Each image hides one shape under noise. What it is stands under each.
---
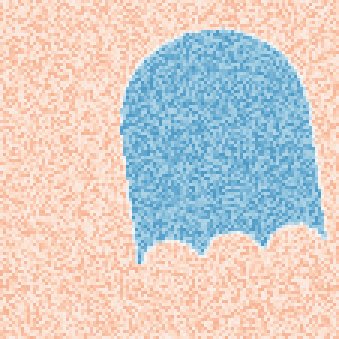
blue ghost
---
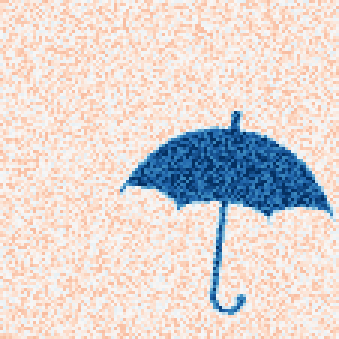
blue umbrella
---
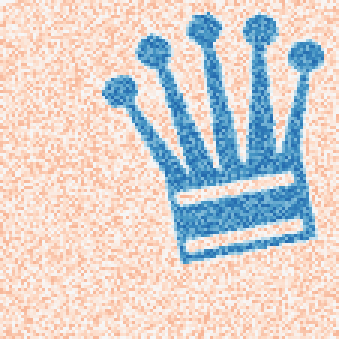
blue chess queen
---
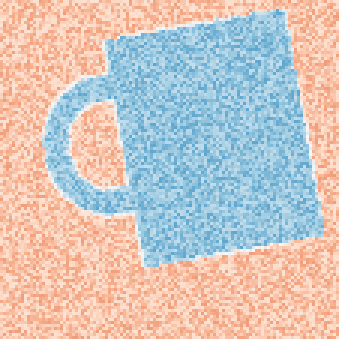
blue cup
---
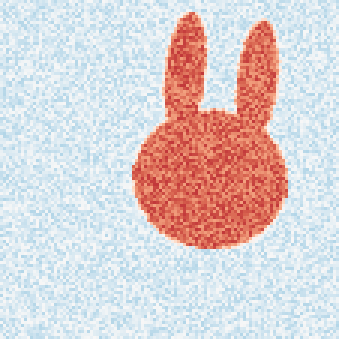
red rabbit's head
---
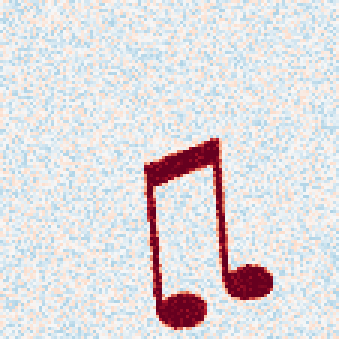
red pair of musical notes
